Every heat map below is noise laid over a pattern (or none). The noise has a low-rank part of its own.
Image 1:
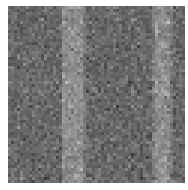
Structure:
bands of columns
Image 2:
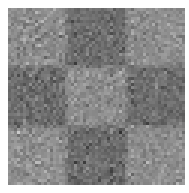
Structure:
a checkerboard
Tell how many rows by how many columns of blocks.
3 by 3
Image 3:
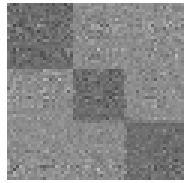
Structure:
blocks along the diagonal
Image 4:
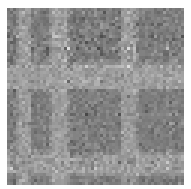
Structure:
bands of rows crossing bands of columns
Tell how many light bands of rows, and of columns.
2 and 3
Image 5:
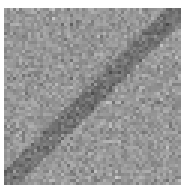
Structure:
a diagonal band
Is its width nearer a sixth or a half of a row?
a sixth
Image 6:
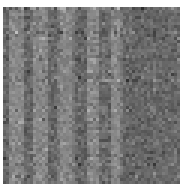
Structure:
bands of columns
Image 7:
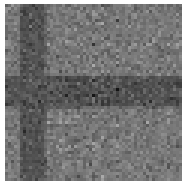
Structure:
bands of rows crossing bands of columns
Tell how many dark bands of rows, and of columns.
1 and 1
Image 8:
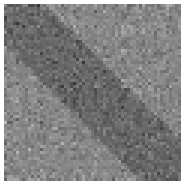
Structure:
a diagonal band
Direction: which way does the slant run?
top left to bottom right
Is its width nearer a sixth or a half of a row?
a half
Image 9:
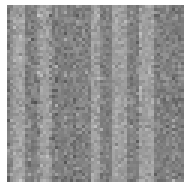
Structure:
bands of columns
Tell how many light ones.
5
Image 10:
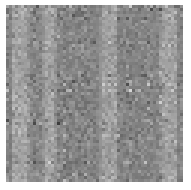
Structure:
bands of columns
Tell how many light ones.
4
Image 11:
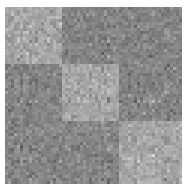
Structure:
blocks along the diagonal
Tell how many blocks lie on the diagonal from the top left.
3
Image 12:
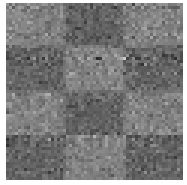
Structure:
a checkerboard
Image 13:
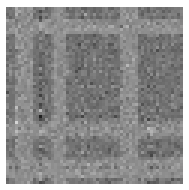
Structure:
bands of rows crossing bands of columns
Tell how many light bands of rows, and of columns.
3 and 3
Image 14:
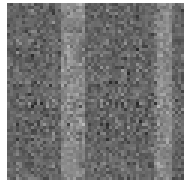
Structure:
bands of columns
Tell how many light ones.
2
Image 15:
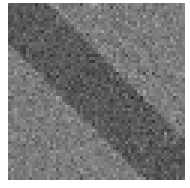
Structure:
a diagonal band
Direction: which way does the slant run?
top left to bottom right
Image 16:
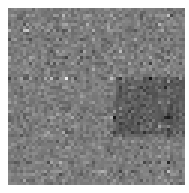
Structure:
one block
